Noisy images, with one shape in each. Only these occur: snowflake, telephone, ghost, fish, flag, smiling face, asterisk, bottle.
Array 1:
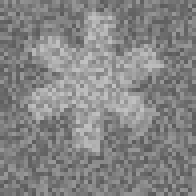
asterisk
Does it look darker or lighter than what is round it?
lighter
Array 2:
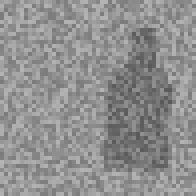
bottle
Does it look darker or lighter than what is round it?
darker
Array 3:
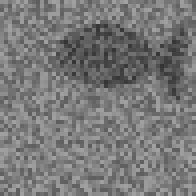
fish
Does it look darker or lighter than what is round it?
darker
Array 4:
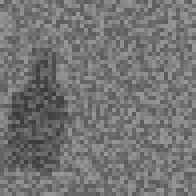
bottle
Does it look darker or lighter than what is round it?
darker
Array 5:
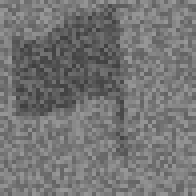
flag
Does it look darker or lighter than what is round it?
darker
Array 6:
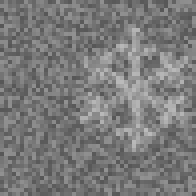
snowflake
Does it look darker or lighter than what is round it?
lighter
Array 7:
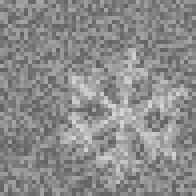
snowflake
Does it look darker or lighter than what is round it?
lighter
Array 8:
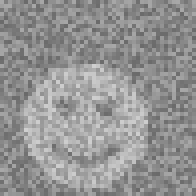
smiling face
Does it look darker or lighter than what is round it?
lighter
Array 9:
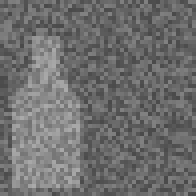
bottle
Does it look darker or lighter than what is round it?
lighter
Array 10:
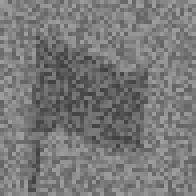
flag
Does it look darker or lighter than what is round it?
darker
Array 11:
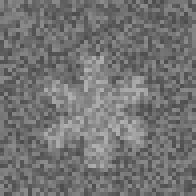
asterisk
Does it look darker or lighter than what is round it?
lighter
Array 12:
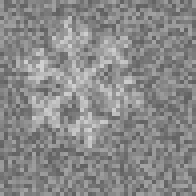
snowflake
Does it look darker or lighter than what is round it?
lighter
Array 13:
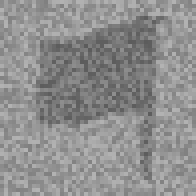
flag
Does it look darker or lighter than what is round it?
darker
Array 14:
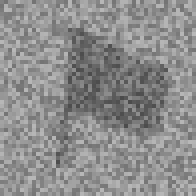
flag
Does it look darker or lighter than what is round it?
darker
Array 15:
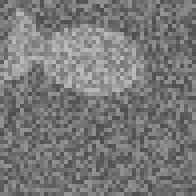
fish
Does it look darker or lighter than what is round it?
lighter
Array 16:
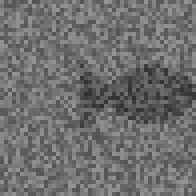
fish
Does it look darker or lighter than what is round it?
darker
